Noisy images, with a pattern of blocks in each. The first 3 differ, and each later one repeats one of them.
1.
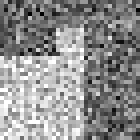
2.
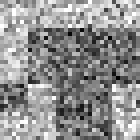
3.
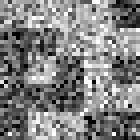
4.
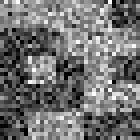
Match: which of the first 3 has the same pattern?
3
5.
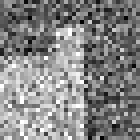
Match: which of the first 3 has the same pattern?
1
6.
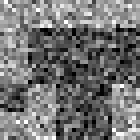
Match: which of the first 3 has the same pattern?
2
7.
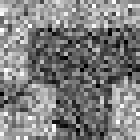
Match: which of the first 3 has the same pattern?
2
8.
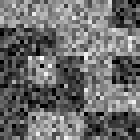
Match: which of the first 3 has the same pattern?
3
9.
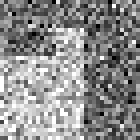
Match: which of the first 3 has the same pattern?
1
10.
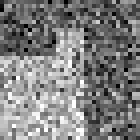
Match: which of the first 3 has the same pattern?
1
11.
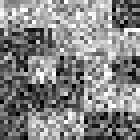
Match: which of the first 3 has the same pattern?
3
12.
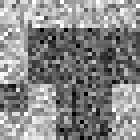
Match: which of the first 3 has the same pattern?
2
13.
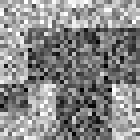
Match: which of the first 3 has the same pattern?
2
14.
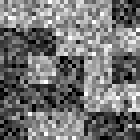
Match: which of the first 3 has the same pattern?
3
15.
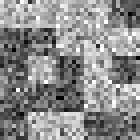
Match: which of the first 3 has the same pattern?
3
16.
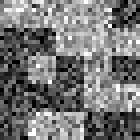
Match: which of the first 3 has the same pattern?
3
